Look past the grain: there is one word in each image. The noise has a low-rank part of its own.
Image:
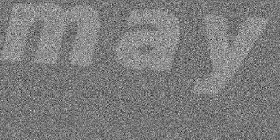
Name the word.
may
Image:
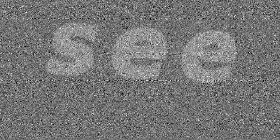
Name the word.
see
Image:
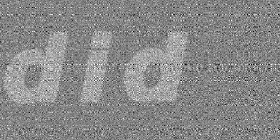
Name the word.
did
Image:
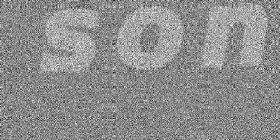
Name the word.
son
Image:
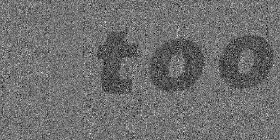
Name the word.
too
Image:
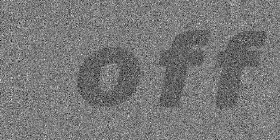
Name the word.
off
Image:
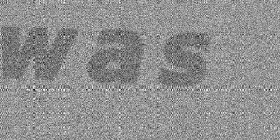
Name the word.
was
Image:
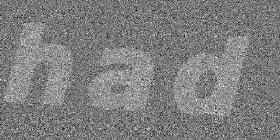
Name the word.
had
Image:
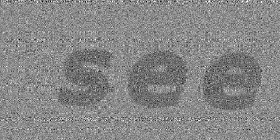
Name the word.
see
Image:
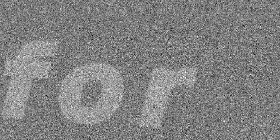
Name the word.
for
